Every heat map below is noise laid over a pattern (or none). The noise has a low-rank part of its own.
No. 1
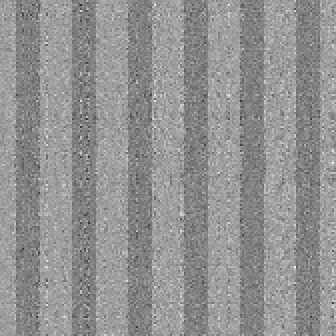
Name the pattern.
vertical stripes
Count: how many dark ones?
6
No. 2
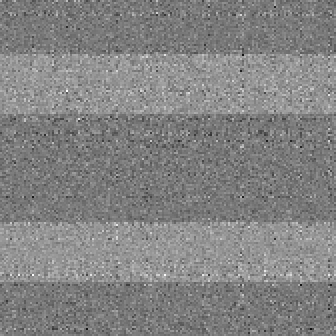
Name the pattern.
horizontal stripes
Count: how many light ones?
2
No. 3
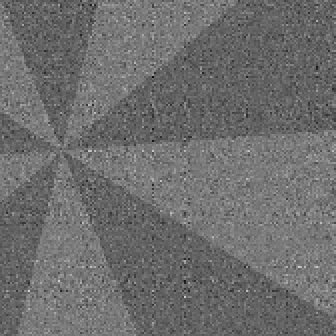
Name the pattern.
spokes from one point
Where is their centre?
middle left
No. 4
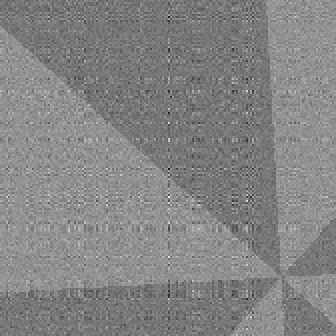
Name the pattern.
spokes from one point
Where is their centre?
bottom right
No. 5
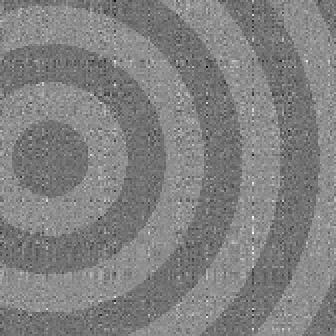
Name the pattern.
rings round one point
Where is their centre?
middle left
